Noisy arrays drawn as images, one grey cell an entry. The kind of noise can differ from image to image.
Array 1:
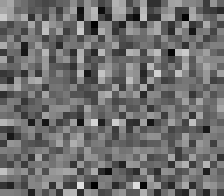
low rank plus noise
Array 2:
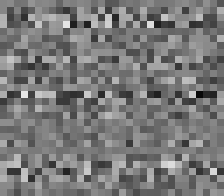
rows of uneven size
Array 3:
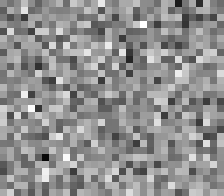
independent entries
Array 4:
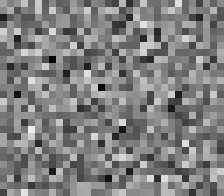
independent entries
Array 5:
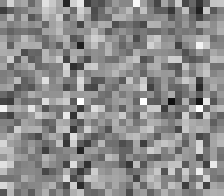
low rank plus noise
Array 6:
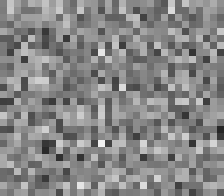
low rank plus noise
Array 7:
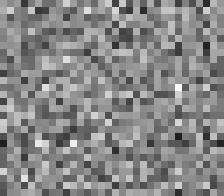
low rank plus noise
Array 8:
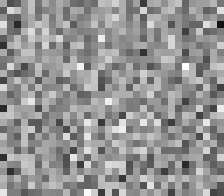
low rank plus noise
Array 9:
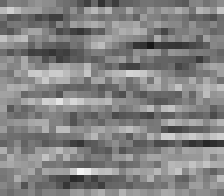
streaked along the rows
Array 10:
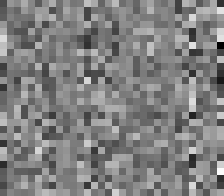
columns of uneven size
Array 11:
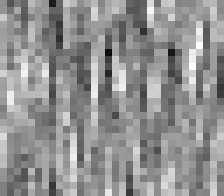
streaked along the columns
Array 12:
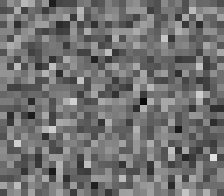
independent entries
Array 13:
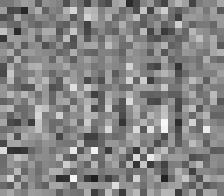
low rank plus noise
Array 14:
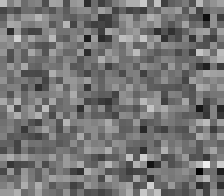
low rank plus noise
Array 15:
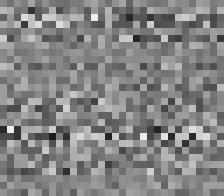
rows of uneven size
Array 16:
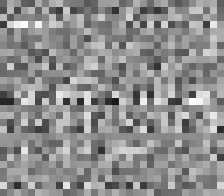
rows of uneven size
